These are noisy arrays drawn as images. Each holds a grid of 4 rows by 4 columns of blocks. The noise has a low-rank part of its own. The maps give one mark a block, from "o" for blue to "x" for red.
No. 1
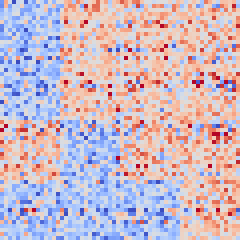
o x x x
o x x x
x o x x
o o o x
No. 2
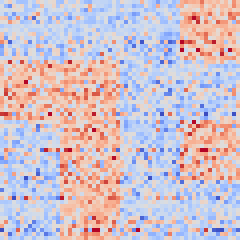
o o o x
x x o o
o x o x
o x o o
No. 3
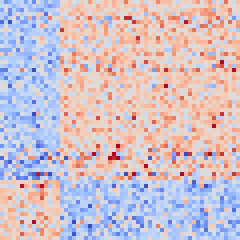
o x x x
o x x x
o x x x
x o o o
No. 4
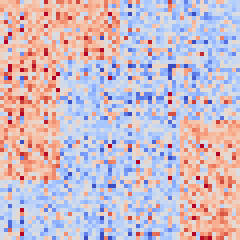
x x o o
x o o o
x o o x
o o o x
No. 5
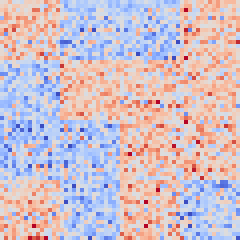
x o o x
o x x x
o o x x
x o x o
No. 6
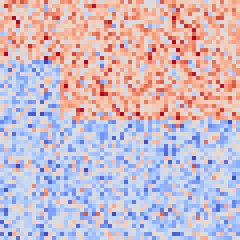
x x x x
o x x x
o o o o
o o o o
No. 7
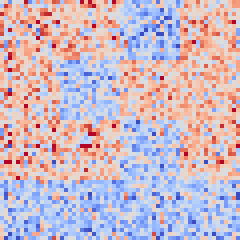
x x o x
x o x x
x x o x
o o o o
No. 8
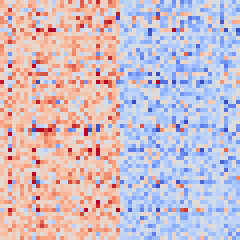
x x o o
x x o o
x x o o
x x o o
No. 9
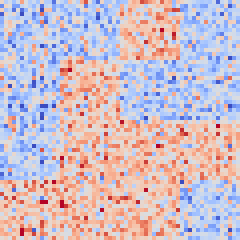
o o x o
o x o o
o x x x
x x x o
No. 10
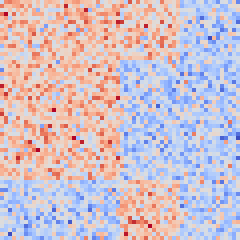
x x x o
x x o o
x x o o
o o x o
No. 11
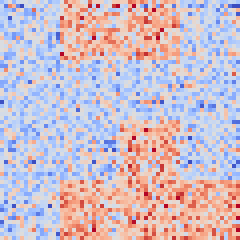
o x x o
o o o o
o o x o
o x x x
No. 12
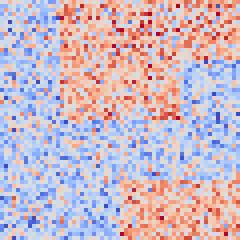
o x x x
o x x o
o o o o
o o x x
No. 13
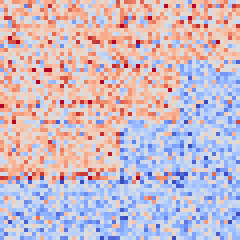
x x x x
x x x o
x x o o
o o o o
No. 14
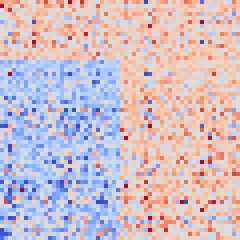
x x x x
o o x x
o o x x
o o x x
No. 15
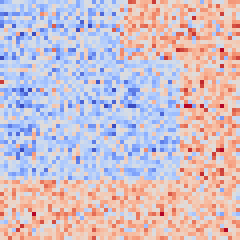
o o x x
o o o x
o o o x
x x x x
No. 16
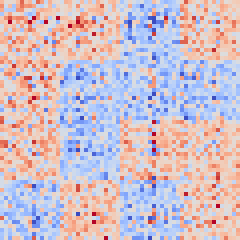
x x o x
x o o o
x o x x
o x o x
